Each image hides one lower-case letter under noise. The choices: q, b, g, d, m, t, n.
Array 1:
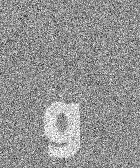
light g, bottom middle
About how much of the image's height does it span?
a third
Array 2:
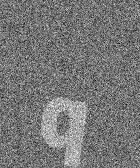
light q, bottom middle
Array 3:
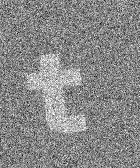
light t
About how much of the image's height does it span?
half
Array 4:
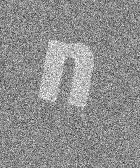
light n, centre
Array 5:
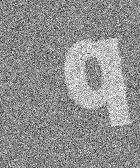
light q
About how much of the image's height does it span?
half
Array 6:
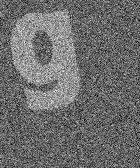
light g
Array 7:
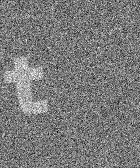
light t, middle left
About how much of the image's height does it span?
a third
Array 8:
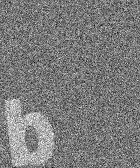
light b, bottom left
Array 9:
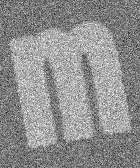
light m
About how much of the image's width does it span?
nearly all
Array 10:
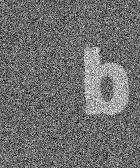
light b, middle right
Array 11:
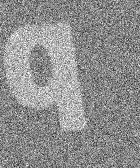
light q
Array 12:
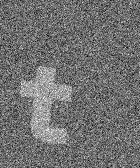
light t
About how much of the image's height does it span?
half
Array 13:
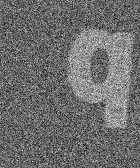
light q
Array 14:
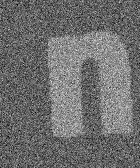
light n
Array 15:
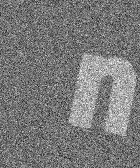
light n
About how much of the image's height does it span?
half
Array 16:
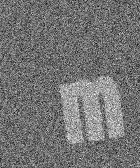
light m
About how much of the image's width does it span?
half
